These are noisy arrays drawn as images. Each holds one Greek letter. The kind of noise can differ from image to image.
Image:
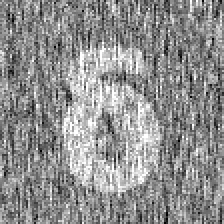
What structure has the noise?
streaked along the columns
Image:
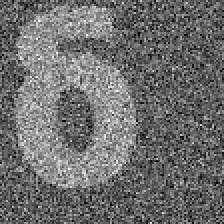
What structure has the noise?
low rank plus noise
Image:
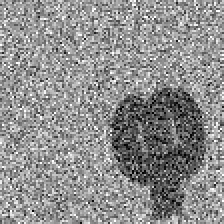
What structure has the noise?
low rank plus noise
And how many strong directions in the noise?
one
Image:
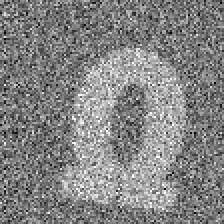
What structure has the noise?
low rank plus noise
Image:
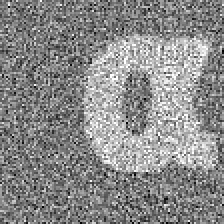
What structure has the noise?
low rank plus noise
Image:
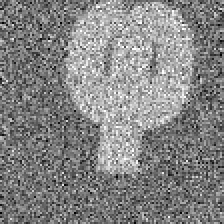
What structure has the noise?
low rank plus noise
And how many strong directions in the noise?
three or four
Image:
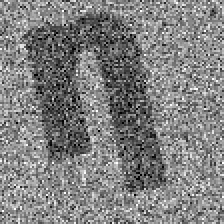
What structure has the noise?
low rank plus noise
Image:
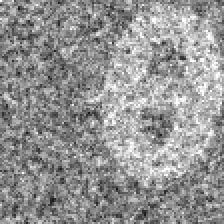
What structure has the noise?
blotchy
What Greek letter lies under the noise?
theta
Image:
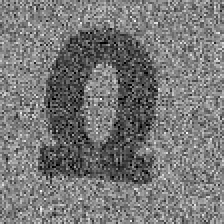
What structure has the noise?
low rank plus noise
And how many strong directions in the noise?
three or four
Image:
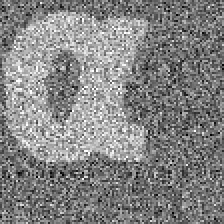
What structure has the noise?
low rank plus noise
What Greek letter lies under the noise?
alpha
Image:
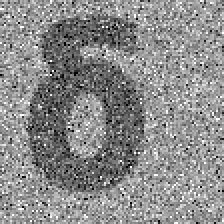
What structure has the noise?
heavy tails
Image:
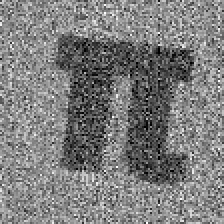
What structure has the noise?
columns of uneven size
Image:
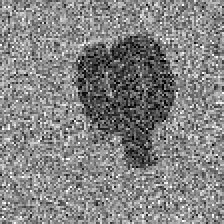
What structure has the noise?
low rank plus noise
